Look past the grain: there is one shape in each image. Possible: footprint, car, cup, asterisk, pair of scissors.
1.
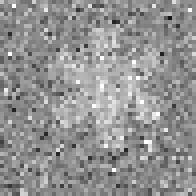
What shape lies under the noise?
asterisk
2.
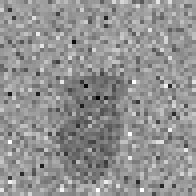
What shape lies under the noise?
footprint
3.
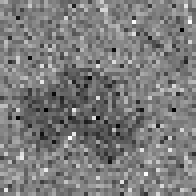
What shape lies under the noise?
car
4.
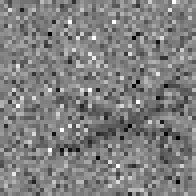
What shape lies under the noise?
pair of scissors
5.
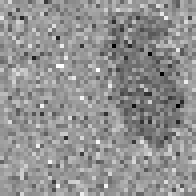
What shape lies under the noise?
footprint
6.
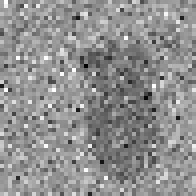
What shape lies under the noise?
footprint
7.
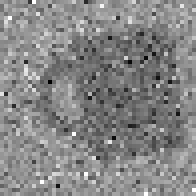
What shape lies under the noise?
cup
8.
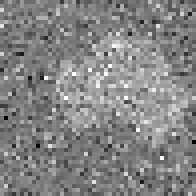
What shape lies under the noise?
car
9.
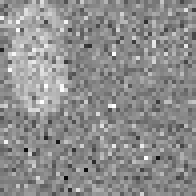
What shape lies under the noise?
footprint
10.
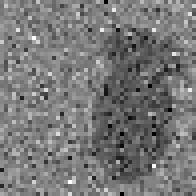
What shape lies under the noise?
footprint
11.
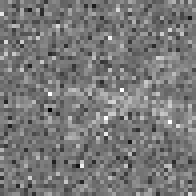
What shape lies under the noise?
pair of scissors
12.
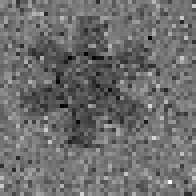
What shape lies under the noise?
asterisk
